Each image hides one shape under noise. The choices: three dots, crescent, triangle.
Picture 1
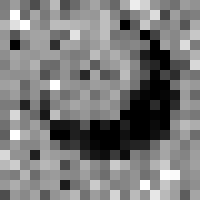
crescent
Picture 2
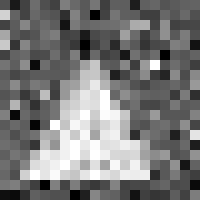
triangle
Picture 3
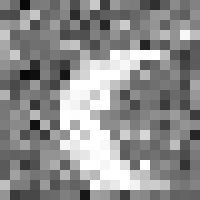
crescent
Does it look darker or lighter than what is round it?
lighter
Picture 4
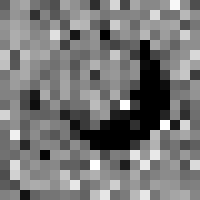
crescent
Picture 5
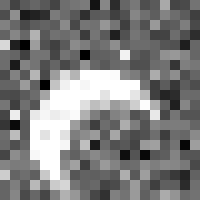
crescent
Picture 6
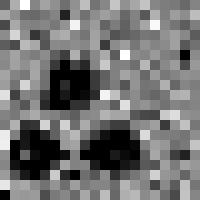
three dots
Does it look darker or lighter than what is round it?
darker
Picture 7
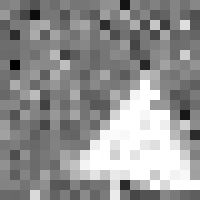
triangle
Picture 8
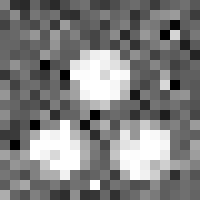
three dots
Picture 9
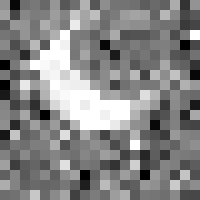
crescent
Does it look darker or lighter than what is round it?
lighter
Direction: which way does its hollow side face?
up and right
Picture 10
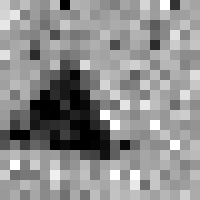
triangle
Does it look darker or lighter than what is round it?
darker
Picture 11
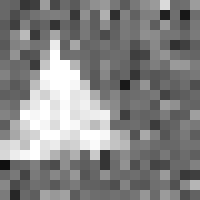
triangle
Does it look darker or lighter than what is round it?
lighter
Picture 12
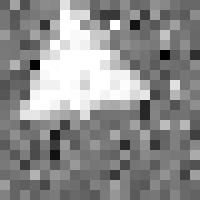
triangle
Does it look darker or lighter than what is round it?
lighter
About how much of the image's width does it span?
two thirds
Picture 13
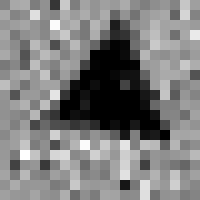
triangle
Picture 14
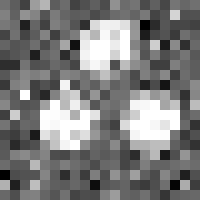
three dots
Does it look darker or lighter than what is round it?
lighter
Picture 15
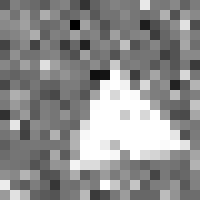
triangle
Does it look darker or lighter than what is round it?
lighter
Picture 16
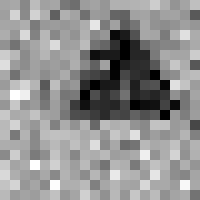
triangle
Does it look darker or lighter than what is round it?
darker
